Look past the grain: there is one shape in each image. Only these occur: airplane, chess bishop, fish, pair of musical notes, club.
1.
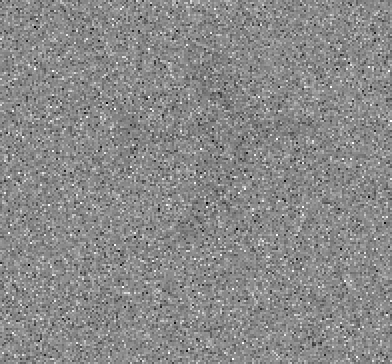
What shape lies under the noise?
airplane
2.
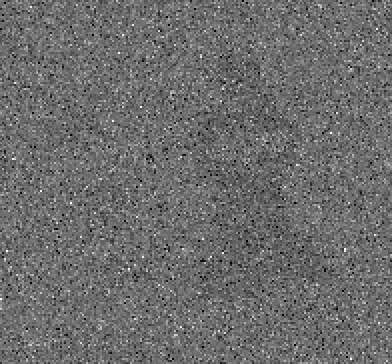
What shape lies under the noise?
chess bishop
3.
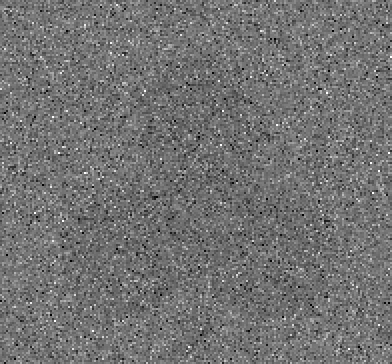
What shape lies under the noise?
club
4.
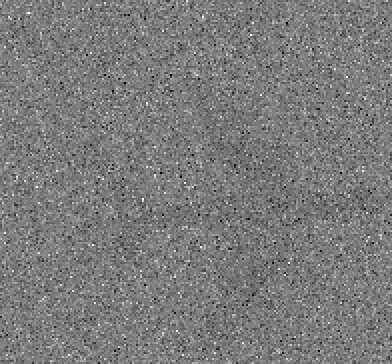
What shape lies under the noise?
airplane
